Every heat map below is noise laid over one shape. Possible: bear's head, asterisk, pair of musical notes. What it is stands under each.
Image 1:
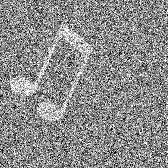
pair of musical notes
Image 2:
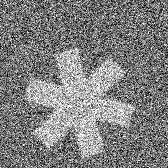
asterisk
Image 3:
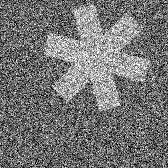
asterisk
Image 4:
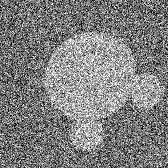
bear's head
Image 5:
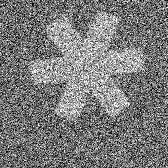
asterisk
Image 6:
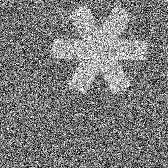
asterisk
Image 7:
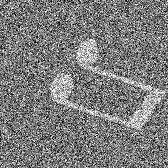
pair of musical notes
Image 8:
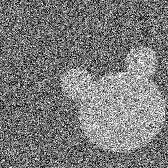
bear's head
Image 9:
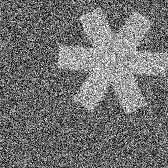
asterisk
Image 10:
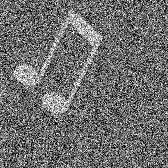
pair of musical notes
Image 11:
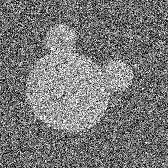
bear's head
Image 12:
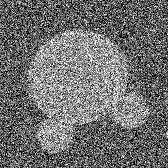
bear's head
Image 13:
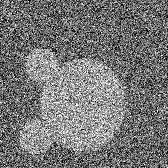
bear's head
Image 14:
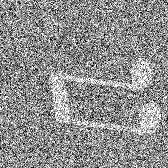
pair of musical notes
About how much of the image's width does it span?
two thirds
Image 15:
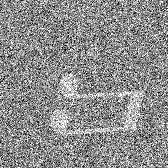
pair of musical notes
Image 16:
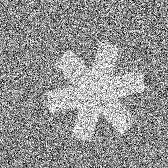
asterisk
